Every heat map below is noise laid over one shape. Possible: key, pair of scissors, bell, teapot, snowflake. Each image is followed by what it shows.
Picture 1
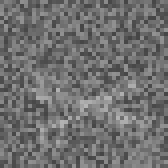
pair of scissors
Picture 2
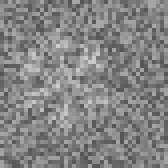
snowflake
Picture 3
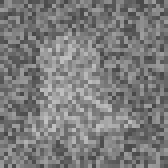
bell
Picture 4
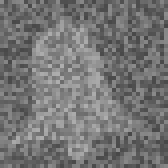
bell
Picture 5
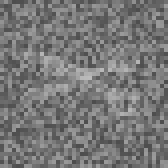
pair of scissors
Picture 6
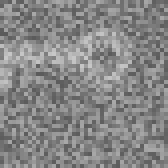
key
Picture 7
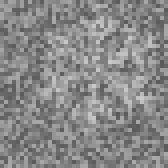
snowflake
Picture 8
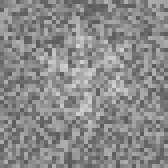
snowflake
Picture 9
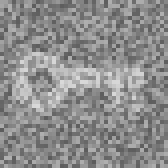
key
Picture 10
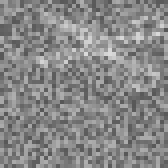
pair of scissors
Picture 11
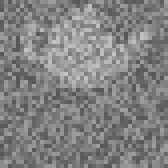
teapot
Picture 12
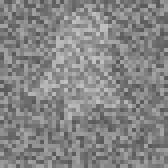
bell
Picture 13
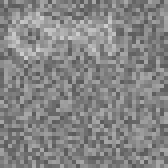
key
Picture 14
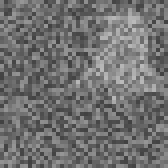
bell
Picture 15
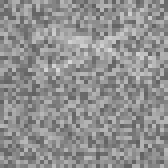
pair of scissors
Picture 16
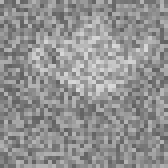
teapot
